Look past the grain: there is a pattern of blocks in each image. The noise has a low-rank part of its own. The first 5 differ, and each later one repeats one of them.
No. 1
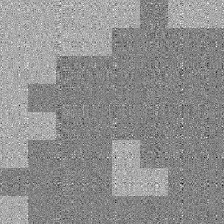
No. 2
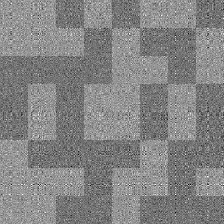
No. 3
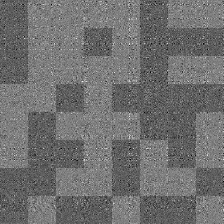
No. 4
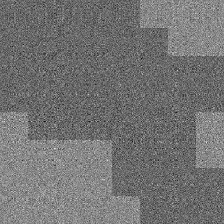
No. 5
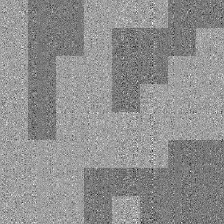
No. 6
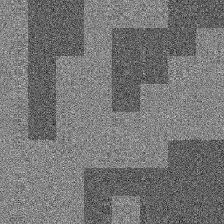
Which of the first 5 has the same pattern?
5
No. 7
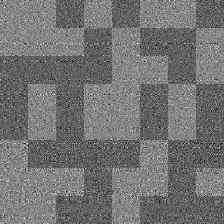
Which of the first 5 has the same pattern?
2
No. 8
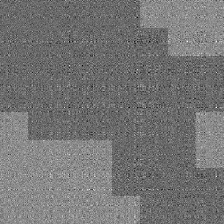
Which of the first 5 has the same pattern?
4
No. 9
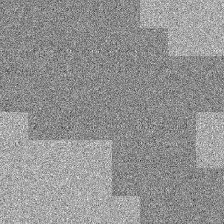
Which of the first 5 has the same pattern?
4
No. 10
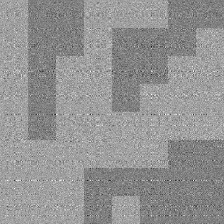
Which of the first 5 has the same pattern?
5
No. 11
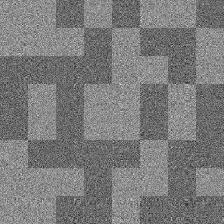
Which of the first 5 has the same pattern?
2
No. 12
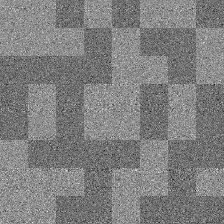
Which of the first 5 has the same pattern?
2
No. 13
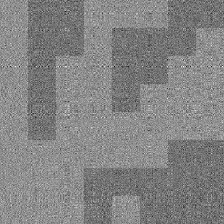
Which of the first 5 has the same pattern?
5
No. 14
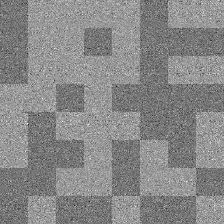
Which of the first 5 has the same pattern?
3
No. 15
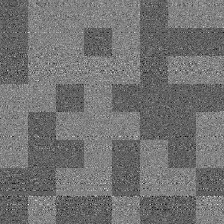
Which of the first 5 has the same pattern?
3
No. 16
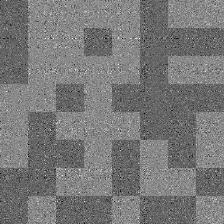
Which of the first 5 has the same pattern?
3
